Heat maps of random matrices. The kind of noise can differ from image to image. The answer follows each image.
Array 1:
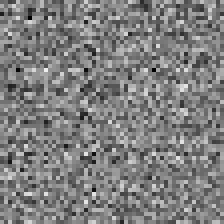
low rank plus noise
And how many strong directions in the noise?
two
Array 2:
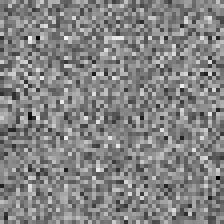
low rank plus noise
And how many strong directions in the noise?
one
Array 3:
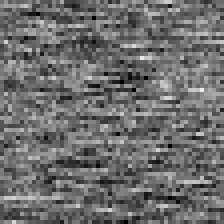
streaked along the rows
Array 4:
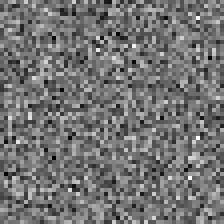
independent entries
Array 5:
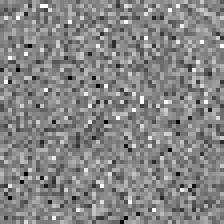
heavy tails
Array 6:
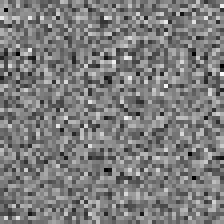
low rank plus noise
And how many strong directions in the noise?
three or four
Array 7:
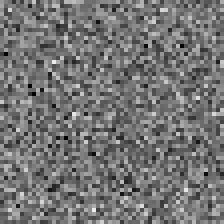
independent entries
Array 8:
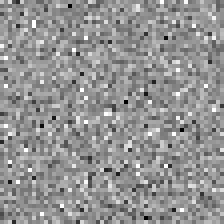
heavy tails
